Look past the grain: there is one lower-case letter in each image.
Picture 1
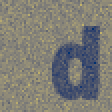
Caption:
dark d
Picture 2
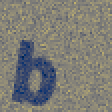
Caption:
dark b
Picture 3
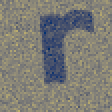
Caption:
dark r
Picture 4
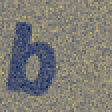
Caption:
dark b
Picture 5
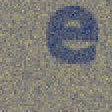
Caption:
dark e
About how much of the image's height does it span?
half
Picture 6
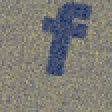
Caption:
dark f
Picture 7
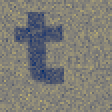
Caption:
dark t
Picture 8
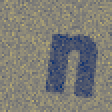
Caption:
dark n
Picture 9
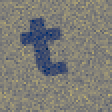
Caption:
dark t
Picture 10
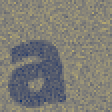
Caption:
dark a
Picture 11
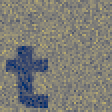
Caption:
dark t
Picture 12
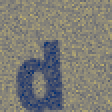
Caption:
dark d
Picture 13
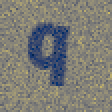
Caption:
dark q
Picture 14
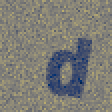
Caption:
dark d
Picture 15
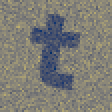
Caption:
dark t
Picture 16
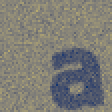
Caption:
dark a
